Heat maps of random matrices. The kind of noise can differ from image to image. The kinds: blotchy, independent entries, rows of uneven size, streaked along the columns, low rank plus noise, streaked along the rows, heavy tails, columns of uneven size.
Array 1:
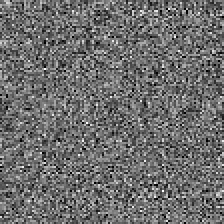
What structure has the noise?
low rank plus noise
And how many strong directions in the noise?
two
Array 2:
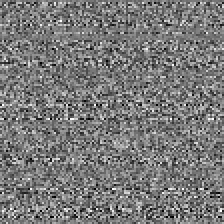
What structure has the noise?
rows of uneven size
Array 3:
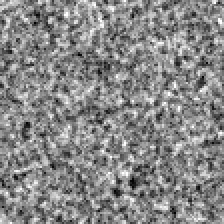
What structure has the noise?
blotchy
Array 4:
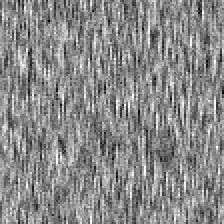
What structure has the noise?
streaked along the columns
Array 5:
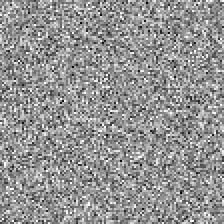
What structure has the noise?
independent entries
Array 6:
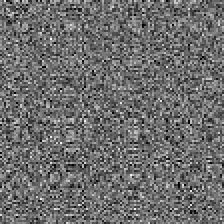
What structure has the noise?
low rank plus noise
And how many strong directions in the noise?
one
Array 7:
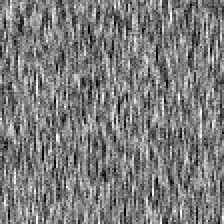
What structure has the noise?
streaked along the columns
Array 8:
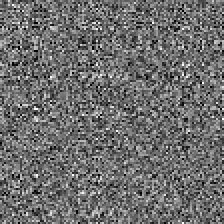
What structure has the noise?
low rank plus noise
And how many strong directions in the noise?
two
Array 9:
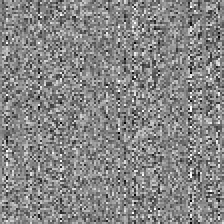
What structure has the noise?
columns of uneven size
